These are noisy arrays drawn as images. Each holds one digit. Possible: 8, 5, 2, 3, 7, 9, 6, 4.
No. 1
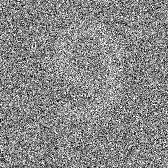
9
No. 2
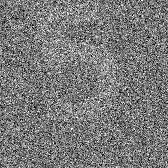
5
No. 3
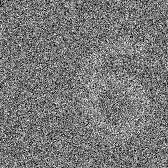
6
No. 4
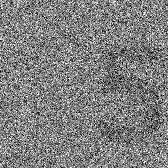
5
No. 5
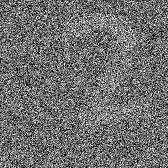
2
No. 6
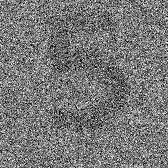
5
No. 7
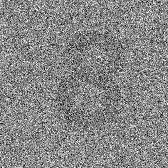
8
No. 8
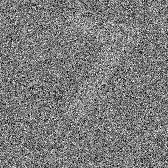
7
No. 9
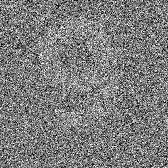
9
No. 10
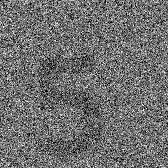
5
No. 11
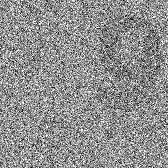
9
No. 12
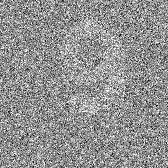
9
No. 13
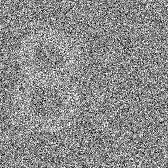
8
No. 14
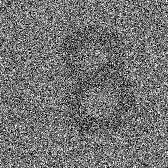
8
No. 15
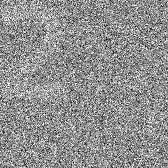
2
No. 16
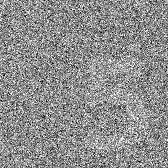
5
